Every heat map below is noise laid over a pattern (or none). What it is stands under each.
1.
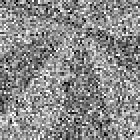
spokes from one point
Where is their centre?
top middle
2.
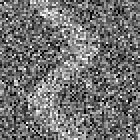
a wavy band
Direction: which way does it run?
top to bottom
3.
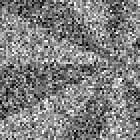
spokes from one point
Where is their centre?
middle right
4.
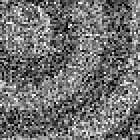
rings round one point
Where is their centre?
top left
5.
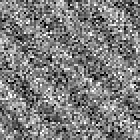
diagonal stripes
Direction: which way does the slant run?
top left to bottom right
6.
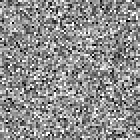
only noise
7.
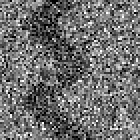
a wavy band
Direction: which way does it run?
top to bottom
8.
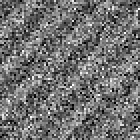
diagonal stripes
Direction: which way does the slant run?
bottom left to top right
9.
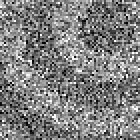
rings round one point
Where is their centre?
top right
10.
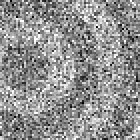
rings round one point
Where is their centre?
middle left
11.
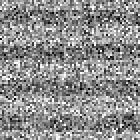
horizontal stripes
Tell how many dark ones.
4
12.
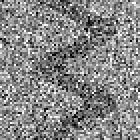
a wavy band
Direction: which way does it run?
top to bottom
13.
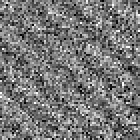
diagonal stripes
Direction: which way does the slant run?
top left to bottom right
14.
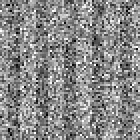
vertical stripes
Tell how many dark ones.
5
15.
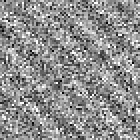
diagonal stripes
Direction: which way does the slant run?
top left to bottom right
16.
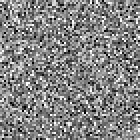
only noise
